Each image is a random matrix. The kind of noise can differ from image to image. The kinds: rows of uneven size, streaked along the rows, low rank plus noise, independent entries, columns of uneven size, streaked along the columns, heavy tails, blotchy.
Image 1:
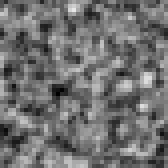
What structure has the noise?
blotchy
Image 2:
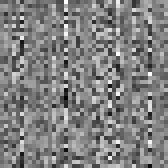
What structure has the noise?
columns of uneven size
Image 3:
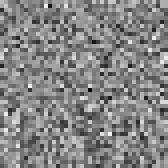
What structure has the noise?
low rank plus noise
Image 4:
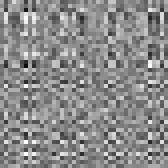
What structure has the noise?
low rank plus noise
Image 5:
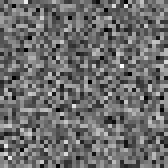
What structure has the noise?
independent entries
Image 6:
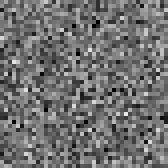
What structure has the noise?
independent entries
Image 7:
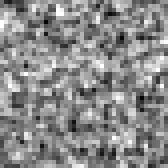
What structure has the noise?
blotchy
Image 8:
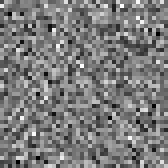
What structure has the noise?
independent entries
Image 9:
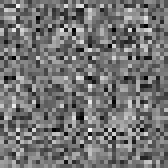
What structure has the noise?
low rank plus noise
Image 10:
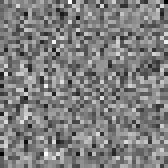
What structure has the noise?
low rank plus noise
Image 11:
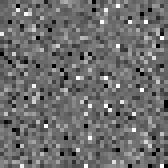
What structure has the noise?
heavy tails
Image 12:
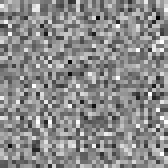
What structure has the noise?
low rank plus noise
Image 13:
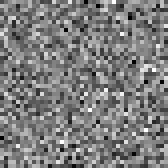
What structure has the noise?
independent entries
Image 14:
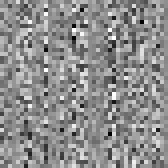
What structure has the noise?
columns of uneven size
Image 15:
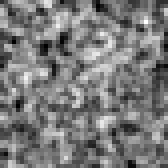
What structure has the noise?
blotchy
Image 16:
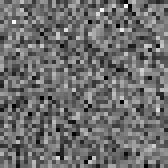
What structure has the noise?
independent entries
